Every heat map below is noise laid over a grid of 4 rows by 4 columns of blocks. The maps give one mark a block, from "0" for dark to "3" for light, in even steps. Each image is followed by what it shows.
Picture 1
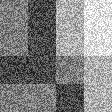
1 0 2 3
1 0 2 3
0 0 1 2
1 1 0 2
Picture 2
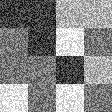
0 0 2 2
1 0 3 1
1 1 0 2
3 1 3 1
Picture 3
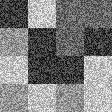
0 3 1 1
2 0 1 0
3 0 0 3
2 3 2 3
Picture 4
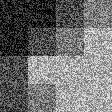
0 0 1 2
0 1 2 3
1 3 3 3
1 2 3 3
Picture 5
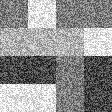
1 3 1 1
2 2 2 3
0 0 1 0
3 3 1 0
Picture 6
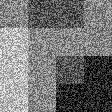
2 1 1 2
3 2 2 2
3 2 1 0
3 2 0 0
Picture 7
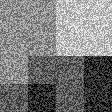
2 2 3 3
2 2 3 3
2 1 1 0
1 0 1 0
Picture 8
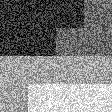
0 0 0 1
0 0 1 1
2 2 2 2
2 3 3 3
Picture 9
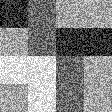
0 1 2 2
2 1 0 0
3 3 1 2
2 3 1 2
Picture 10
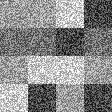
2 2 3 0
1 1 0 1
2 3 3 2
3 0 2 0
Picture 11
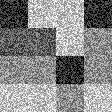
0 3 3 0
1 1 3 2
2 2 0 2
3 3 2 3
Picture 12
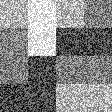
2 3 2 1
1 3 0 0
1 0 1 1
0 0 2 2
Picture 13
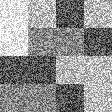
3 2 0 2
3 1 1 0
0 0 2 2
1 1 0 2
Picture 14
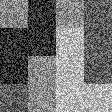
2 0 2 1
0 0 3 1
0 2 3 1
1 2 3 3
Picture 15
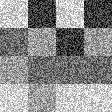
3 0 3 0
1 2 0 2
2 1 1 1
3 2 3 3
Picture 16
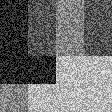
0 1 2 1
0 1 2 1
0 0 3 3
2 3 3 3
